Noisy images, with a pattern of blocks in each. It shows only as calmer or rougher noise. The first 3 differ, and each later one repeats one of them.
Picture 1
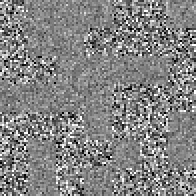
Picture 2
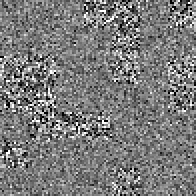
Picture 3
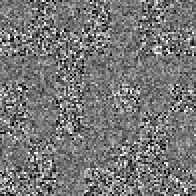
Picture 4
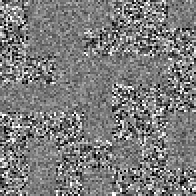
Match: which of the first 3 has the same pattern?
1
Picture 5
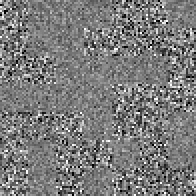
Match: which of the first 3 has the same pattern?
1
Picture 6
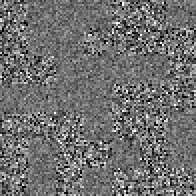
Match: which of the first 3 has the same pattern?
1
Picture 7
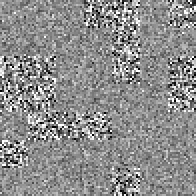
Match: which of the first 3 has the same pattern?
2
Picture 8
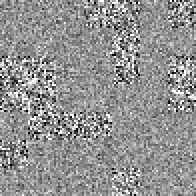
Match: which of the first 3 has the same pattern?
2
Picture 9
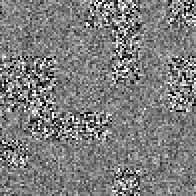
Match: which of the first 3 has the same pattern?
2
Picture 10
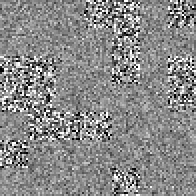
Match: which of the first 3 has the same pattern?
2
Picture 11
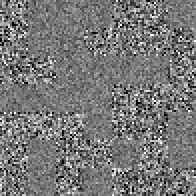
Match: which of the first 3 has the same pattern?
1
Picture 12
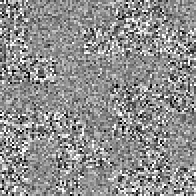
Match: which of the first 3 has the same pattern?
1
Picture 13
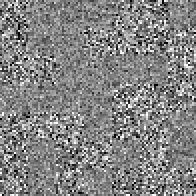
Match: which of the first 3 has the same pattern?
1
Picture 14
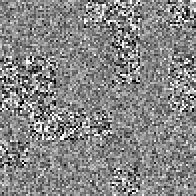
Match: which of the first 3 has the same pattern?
2
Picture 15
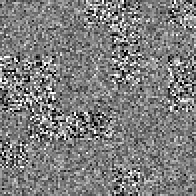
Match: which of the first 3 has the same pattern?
2
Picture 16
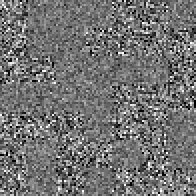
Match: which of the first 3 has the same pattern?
1
